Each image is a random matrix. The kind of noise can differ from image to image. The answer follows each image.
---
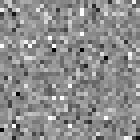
heavy tails
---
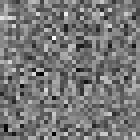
low rank plus noise
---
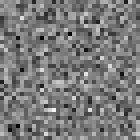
low rank plus noise
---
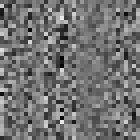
columns of uneven size
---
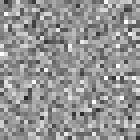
independent entries
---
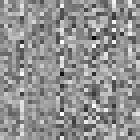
columns of uneven size
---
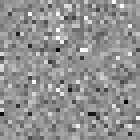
heavy tails
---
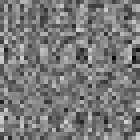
low rank plus noise
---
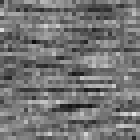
streaked along the rows
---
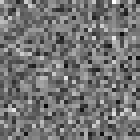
independent entries
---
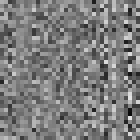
columns of uneven size
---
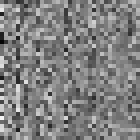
columns of uneven size
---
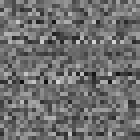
rows of uneven size
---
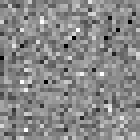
heavy tails
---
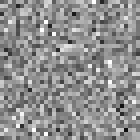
independent entries
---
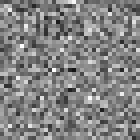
low rank plus noise
